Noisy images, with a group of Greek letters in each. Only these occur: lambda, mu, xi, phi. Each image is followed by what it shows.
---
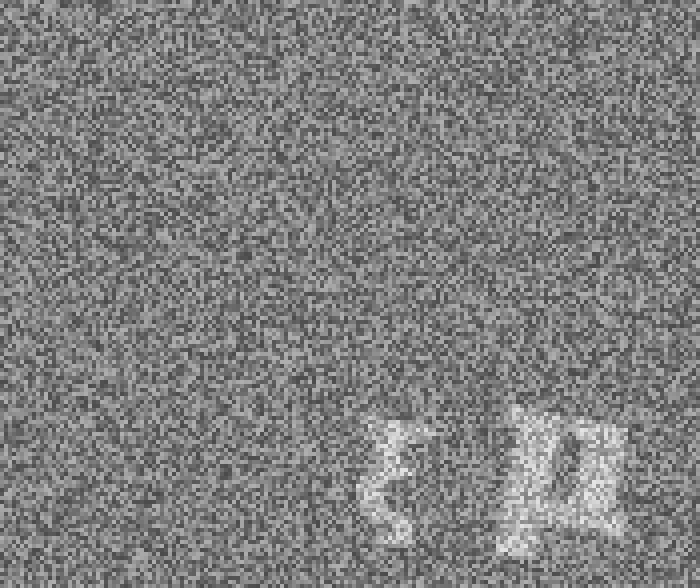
bottom middle: light xi; bottom right: light mu
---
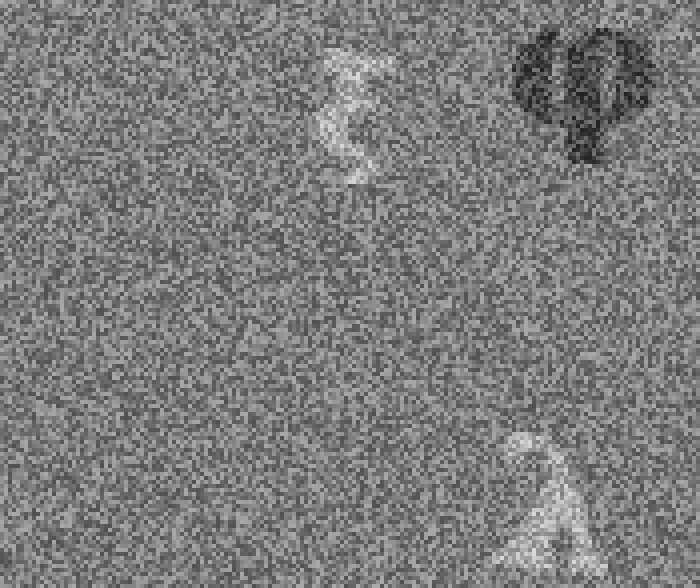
top middle: light xi; top right: dark phi; bottom right: light lambda
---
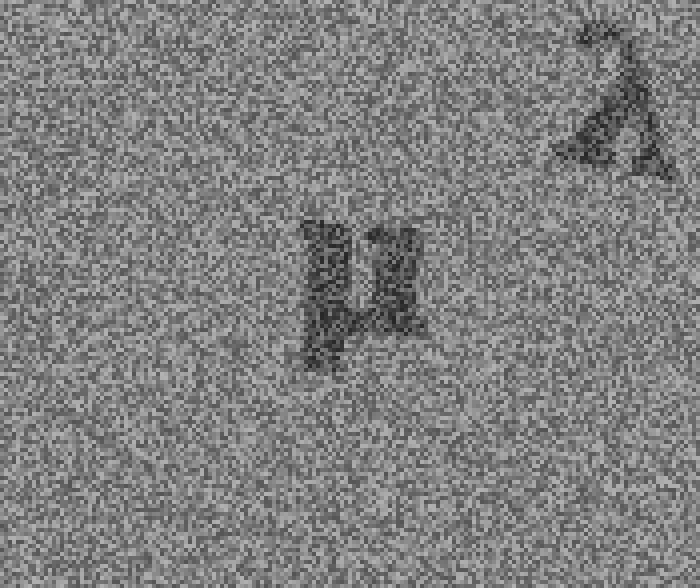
top right: dark lambda; centre: dark mu
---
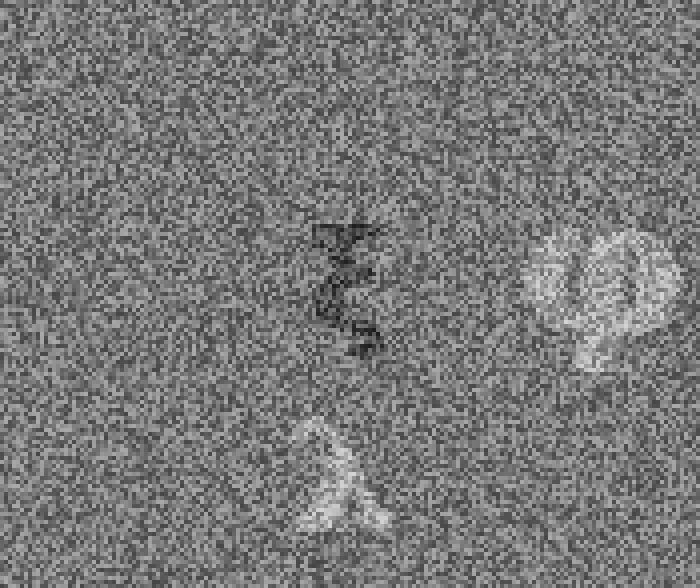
centre: dark xi; middle right: light phi; bottom middle: light lambda
